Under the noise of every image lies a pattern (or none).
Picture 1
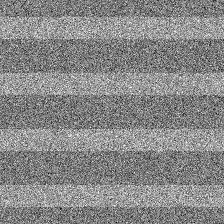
horizontal stripes
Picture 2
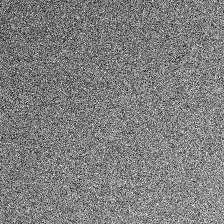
a smooth slope
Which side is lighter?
bottom right
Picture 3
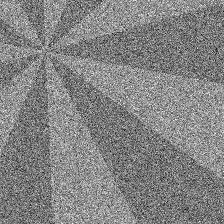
spokes from one point
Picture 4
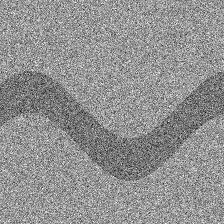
a wavy band
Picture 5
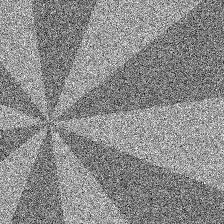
spokes from one point
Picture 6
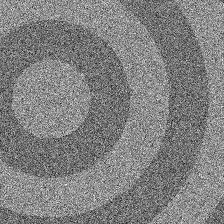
rings round one point
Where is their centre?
middle left
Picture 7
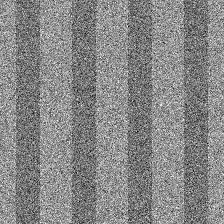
vertical stripes
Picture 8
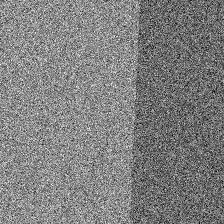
a sharp edge
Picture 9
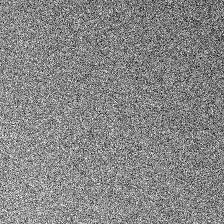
a smooth slope
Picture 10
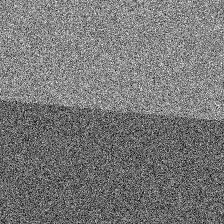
a sharp edge
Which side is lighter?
top
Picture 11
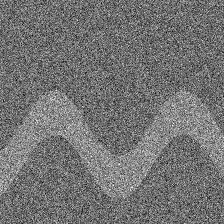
a wavy band
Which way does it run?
left to right
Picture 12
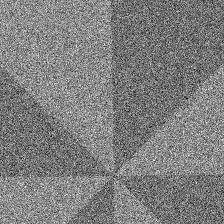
spokes from one point
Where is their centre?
bottom middle
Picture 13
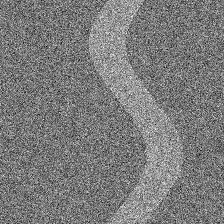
a wavy band
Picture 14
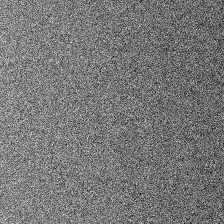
a smooth slope
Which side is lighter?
left
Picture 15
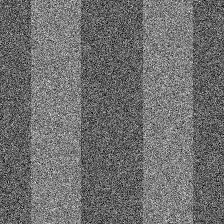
vertical stripes
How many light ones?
2
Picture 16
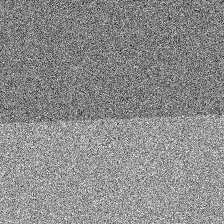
a sharp edge
